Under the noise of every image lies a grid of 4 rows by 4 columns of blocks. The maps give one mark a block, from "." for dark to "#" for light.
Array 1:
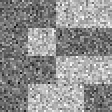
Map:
. . # #
. # . .
. . # #
. # # .
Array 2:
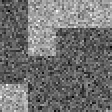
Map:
. # # #
. # . .
. . . .
# . . .
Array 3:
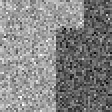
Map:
# # # .
# # . .
# # . .
# # . .
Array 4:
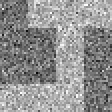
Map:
. # # #
. . # .
. . # .
# # # .
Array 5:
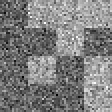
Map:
. # # #
. . # .
. # . #
. . . #
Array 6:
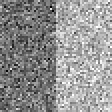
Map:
. . # #
. . # #
. . # #
. . # #
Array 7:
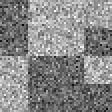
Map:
. # # #
. # # .
# . . #
# . . .
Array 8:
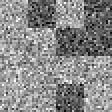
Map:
# . # .
# # . .
# # # #
# # . #
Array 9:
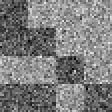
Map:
. # # #
. . # #
# # . #
. . # .
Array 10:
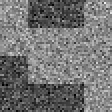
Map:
# . . #
# # # #
. # # #
. . . #
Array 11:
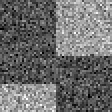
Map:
. . # #
. . # #
. . . .
# # . .
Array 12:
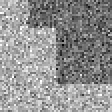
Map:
# . . .
# # . .
# # . .
# # # #
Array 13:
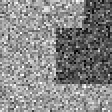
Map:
# # # .
# # . .
# # . .
# # # #
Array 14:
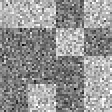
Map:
# # . #
. . # .
. . . #
. # . #
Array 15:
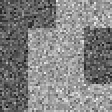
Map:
. . # #
. # # .
. # # .
. # # #
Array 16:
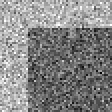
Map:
# # # #
# . . .
# . . .
# . . .
